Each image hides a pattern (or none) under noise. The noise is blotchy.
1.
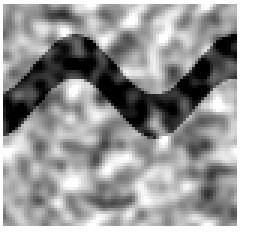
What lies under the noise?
a wavy band
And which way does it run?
left to right
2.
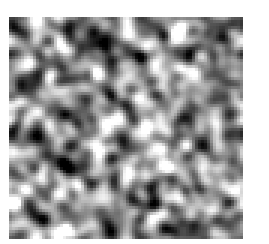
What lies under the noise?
only noise
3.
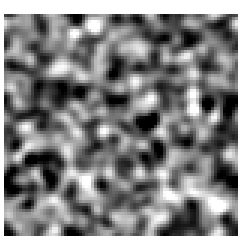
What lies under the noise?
only noise
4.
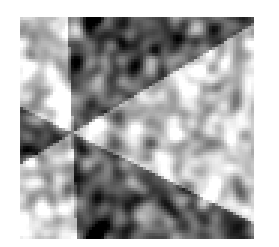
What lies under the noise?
spokes from one point
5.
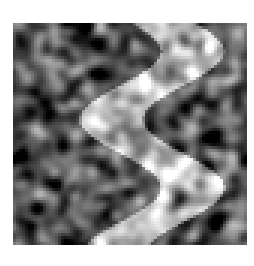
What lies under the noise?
a wavy band
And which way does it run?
top to bottom
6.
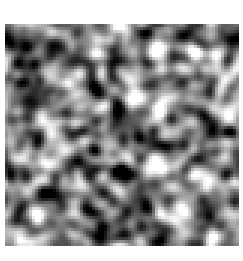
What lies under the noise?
only noise
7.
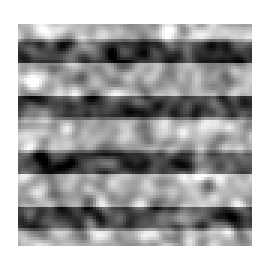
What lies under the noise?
horizontal stripes
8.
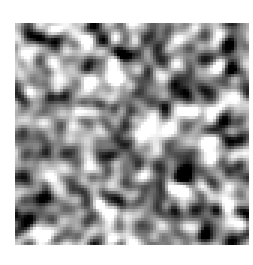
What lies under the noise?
only noise
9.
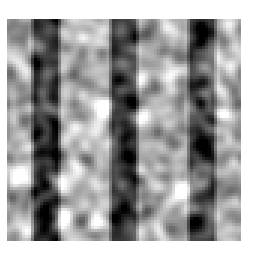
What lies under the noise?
vertical stripes
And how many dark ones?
3
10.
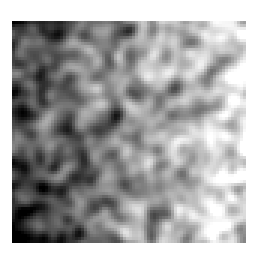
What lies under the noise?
a smooth slope
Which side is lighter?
right
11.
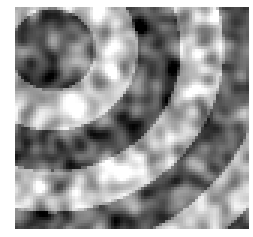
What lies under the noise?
rings round one point
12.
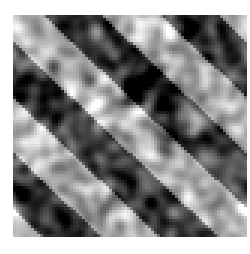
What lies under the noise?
diagonal stripes
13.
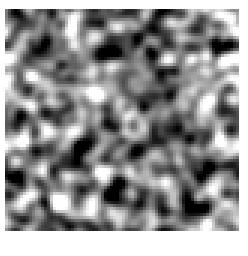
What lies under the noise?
only noise
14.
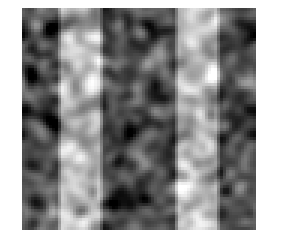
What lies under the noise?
vertical stripes
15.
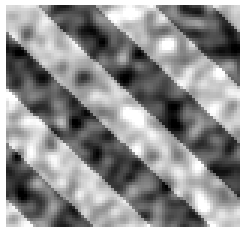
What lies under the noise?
diagonal stripes
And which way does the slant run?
top left to bottom right
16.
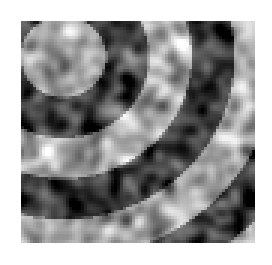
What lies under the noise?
rings round one point
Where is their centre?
top left
